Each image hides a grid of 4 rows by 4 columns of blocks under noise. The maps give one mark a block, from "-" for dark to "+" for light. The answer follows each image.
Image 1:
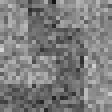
+ - + +
+ - - +
+ + - +
- - - +
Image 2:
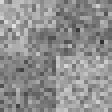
+ + - -
+ - - -
- - + +
- - + +
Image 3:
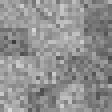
+ + + -
- + + -
+ + - -
+ - + -
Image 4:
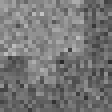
+ + + -
+ + + -
- + - -
- - - -
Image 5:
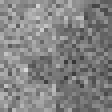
+ + + -
+ + - -
+ - - -
+ + - -
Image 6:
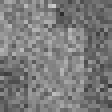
+ + - -
+ + + -
- + + -
- + + -
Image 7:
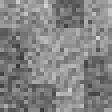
+ + - +
- + + +
- + + -
- - + -
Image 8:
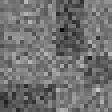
+ + - +
+ + - +
+ + + -
- - + +
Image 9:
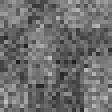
+ - + +
- + - -
- + - +
+ - - +
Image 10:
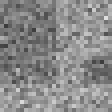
- - + +
- - + +
- - + -
+ + + +
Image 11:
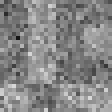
- + - -
- + - +
- + - -
+ - + +
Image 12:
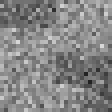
- - + +
+ + + +
+ + - -
+ + + -
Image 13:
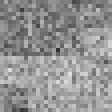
- - - -
- - - +
+ + + +
- + + +
